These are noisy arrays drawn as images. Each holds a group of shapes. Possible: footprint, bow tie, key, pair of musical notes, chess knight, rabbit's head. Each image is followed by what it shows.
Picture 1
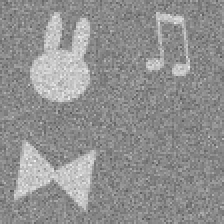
top left: rabbit's head; top right: pair of musical notes; bottom left: bow tie
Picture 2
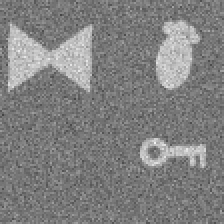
top left: bow tie; top right: footprint; bottom right: key
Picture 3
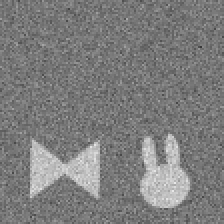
bottom left: bow tie; bottom right: rabbit's head
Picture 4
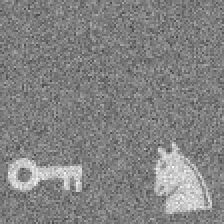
bottom left: key; bottom right: chess knight
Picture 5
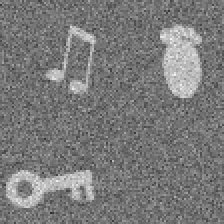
top left: pair of musical notes; top right: footprint; bottom left: key
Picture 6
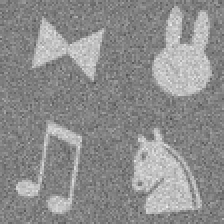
top left: bow tie; top right: rabbit's head; bottom left: pair of musical notes; bottom right: chess knight
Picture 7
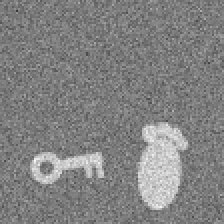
bottom left: key; bottom right: footprint
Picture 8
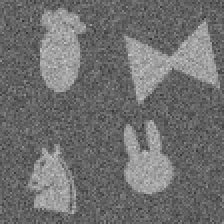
top left: footprint; top right: bow tie; bottom left: chess knight; bottom right: rabbit's head
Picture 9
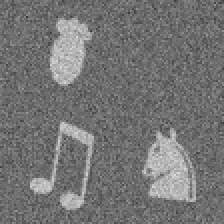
top left: footprint; bottom left: pair of musical notes; bottom right: chess knight
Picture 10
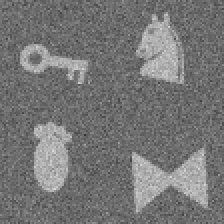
top left: key; top right: chess knight; bottom left: footprint; bottom right: bow tie
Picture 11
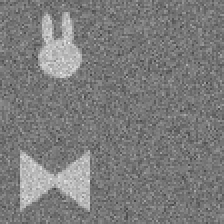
top left: rabbit's head; bottom left: bow tie
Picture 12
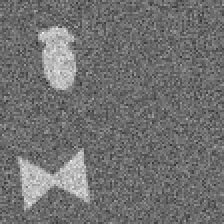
top left: footprint; bottom left: bow tie
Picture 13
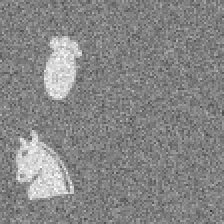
top left: footprint; bottom left: chess knight
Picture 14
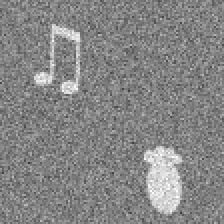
top left: pair of musical notes; bottom right: footprint
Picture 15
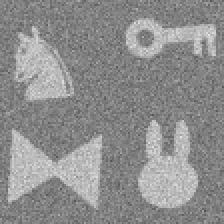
top left: chess knight; top right: key; bottom left: bow tie; bottom right: rabbit's head
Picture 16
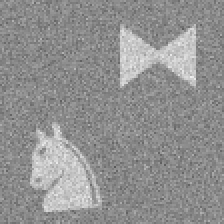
top right: bow tie; bottom left: chess knight
